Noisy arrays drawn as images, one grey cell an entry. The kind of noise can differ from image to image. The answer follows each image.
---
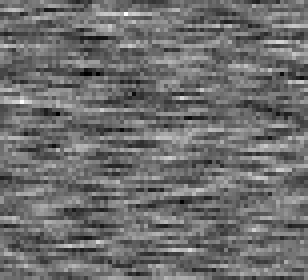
streaked along the rows
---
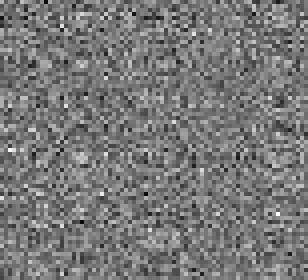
low rank plus noise
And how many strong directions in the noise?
two
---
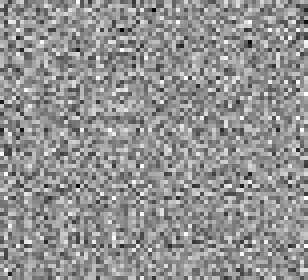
low rank plus noise
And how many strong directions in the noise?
three or four
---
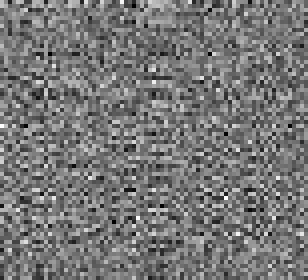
low rank plus noise
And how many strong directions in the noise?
one
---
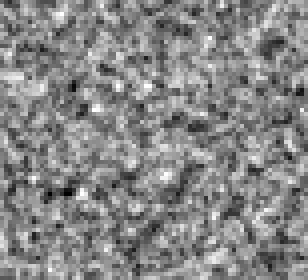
blotchy
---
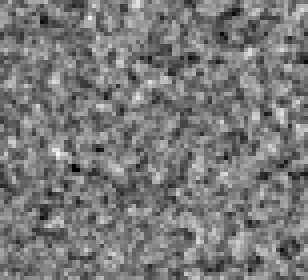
blotchy
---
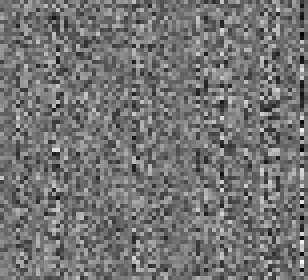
columns of uneven size
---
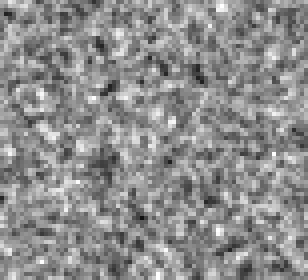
blotchy
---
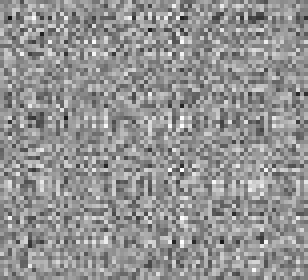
low rank plus noise
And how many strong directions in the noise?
two
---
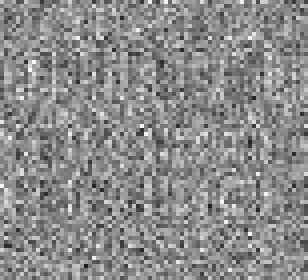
low rank plus noise
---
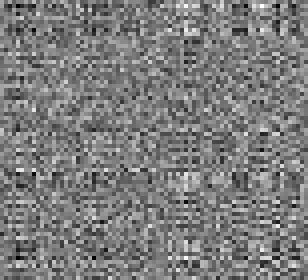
low rank plus noise
